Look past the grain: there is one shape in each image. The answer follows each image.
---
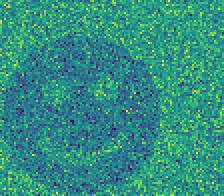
dark smiling face
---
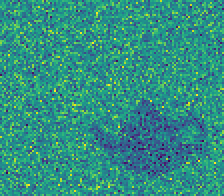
dark teapot
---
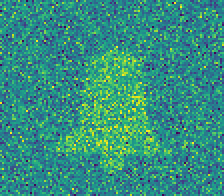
light bell
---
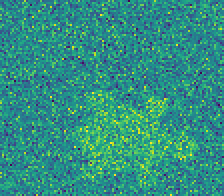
light turtle
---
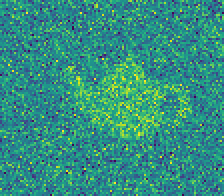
light teapot
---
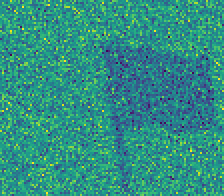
dark flag
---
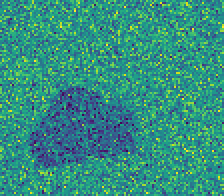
dark cloud
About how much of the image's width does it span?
half
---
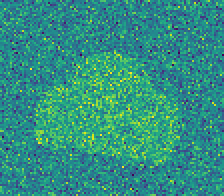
light cloud
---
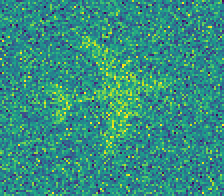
light airplane
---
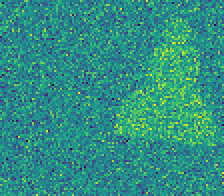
light chess pawn
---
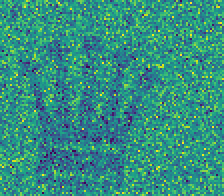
dark chess queen
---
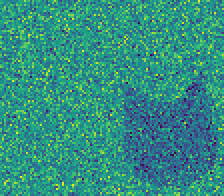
dark cat's head
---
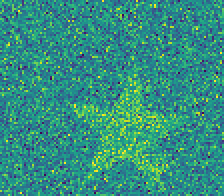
light star
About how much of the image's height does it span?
two thirds
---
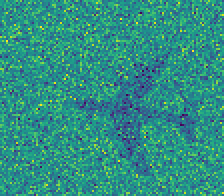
dark airplane
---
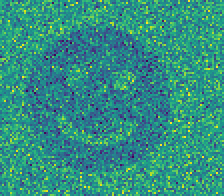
dark smiling face
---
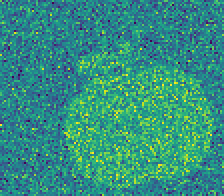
light apple
